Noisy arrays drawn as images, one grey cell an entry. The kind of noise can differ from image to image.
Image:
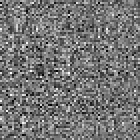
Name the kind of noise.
low rank plus noise
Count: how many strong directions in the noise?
three or four
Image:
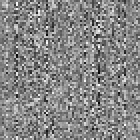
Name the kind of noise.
columns of uneven size
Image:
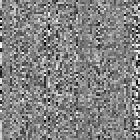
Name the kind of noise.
columns of uneven size
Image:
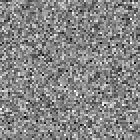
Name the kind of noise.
independent entries
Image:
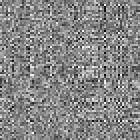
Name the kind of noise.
low rank plus noise
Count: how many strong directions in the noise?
one
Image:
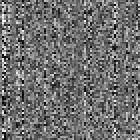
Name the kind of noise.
columns of uneven size
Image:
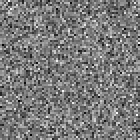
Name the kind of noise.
independent entries
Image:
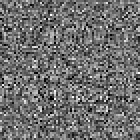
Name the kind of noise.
low rank plus noise
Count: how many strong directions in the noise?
three or four
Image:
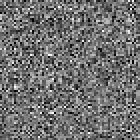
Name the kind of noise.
low rank plus noise
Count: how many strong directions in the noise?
three or four
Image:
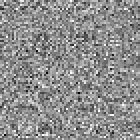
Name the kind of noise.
low rank plus noise
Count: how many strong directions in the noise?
five to eight
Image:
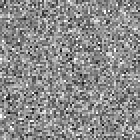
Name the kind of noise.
independent entries
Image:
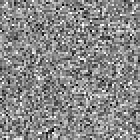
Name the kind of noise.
independent entries
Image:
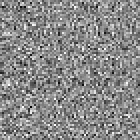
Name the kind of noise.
low rank plus noise
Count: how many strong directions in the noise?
three or four
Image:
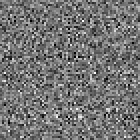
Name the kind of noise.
low rank plus noise
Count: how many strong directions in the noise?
five to eight
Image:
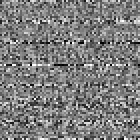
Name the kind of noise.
rows of uneven size
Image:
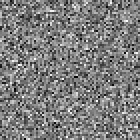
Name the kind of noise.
independent entries
